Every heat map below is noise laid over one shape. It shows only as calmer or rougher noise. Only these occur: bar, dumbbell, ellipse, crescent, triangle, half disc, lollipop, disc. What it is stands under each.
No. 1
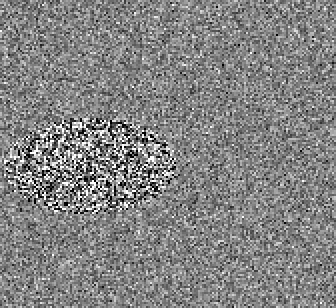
ellipse
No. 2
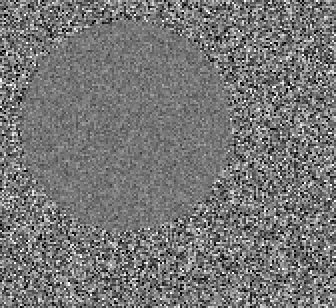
disc
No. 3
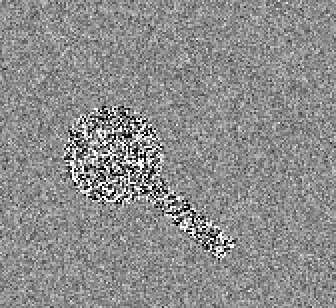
lollipop
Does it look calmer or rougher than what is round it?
rougher
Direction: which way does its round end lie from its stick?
up and left
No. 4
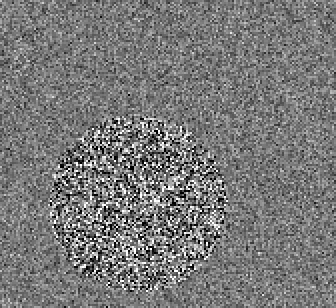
disc
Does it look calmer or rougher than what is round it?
rougher
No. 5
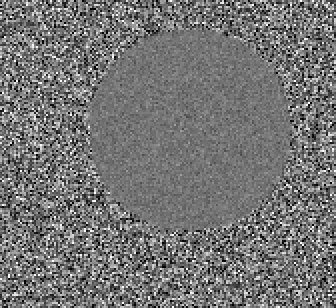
disc
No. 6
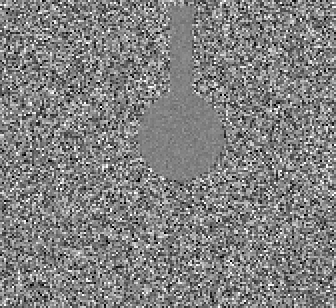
lollipop
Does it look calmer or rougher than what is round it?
calmer
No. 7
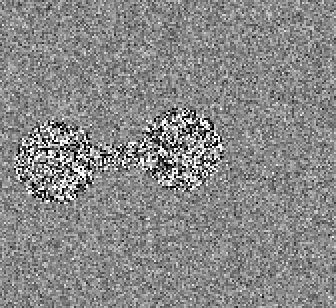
dumbbell
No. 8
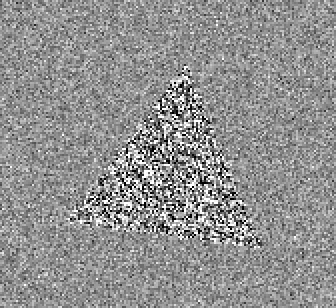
triangle
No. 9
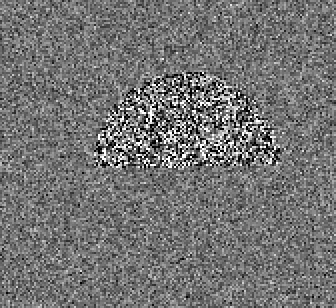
half disc
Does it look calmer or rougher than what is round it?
rougher
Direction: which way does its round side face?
up
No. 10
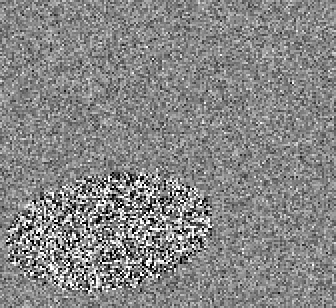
ellipse
